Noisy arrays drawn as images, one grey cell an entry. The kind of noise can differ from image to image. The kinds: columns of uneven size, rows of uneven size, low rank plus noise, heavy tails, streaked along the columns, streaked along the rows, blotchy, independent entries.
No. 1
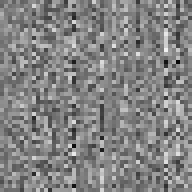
columns of uneven size
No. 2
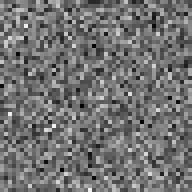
independent entries
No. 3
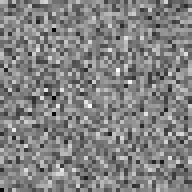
independent entries
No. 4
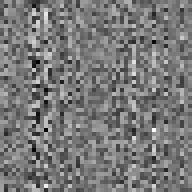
columns of uneven size
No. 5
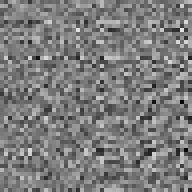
low rank plus noise
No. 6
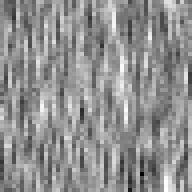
streaked along the columns
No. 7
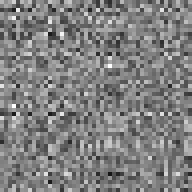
low rank plus noise
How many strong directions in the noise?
two
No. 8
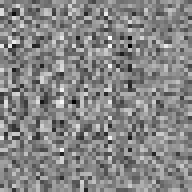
low rank plus noise
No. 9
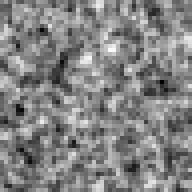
blotchy
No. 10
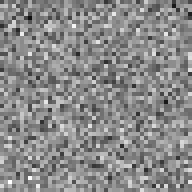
independent entries
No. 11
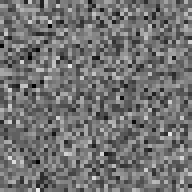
independent entries
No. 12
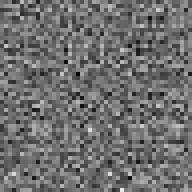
low rank plus noise
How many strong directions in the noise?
five to eight
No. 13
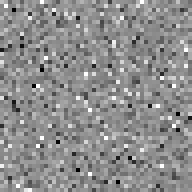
heavy tails
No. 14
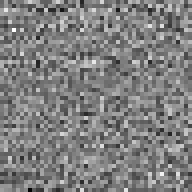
low rank plus noise
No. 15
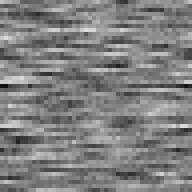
streaked along the rows
